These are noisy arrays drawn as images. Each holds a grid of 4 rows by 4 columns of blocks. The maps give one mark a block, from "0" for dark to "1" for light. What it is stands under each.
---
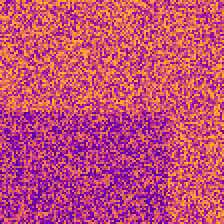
1 1 1 1
1 1 1 1
0 0 0 1
0 0 0 1
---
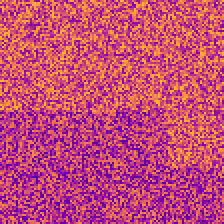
1 1 1 1
1 1 1 1
0 0 0 1
0 0 0 0
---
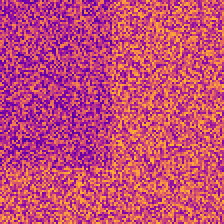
0 0 1 1
0 0 1 1
0 0 1 1
1 1 1 1
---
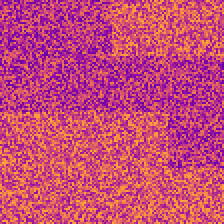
0 0 1 1
0 0 0 0
1 1 1 0
1 1 1 1
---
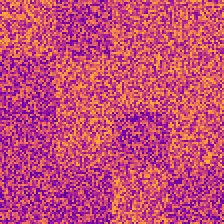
1 0 1 1
0 1 1 1
0 1 0 1
0 0 1 0
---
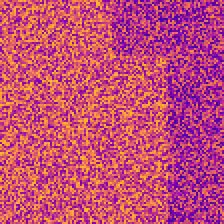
1 1 0 0
1 1 1 0
1 1 1 0
1 1 1 0
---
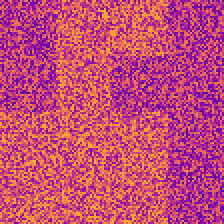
0 1 1 0
0 1 0 0
1 1 1 0
1 1 1 0
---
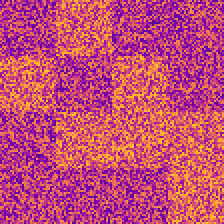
0 1 0 0
1 0 1 0
0 1 1 1
0 0 0 1
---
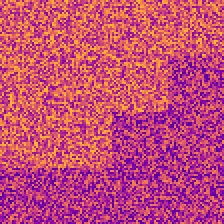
1 1 1 1
1 1 1 0
1 1 0 0
0 0 0 0
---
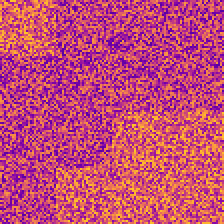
1 0 0 0
0 0 0 0
0 0 1 1
0 1 1 1
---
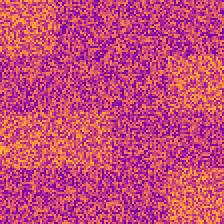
1 0 0 0
0 0 0 1
1 1 0 0
0 0 0 1
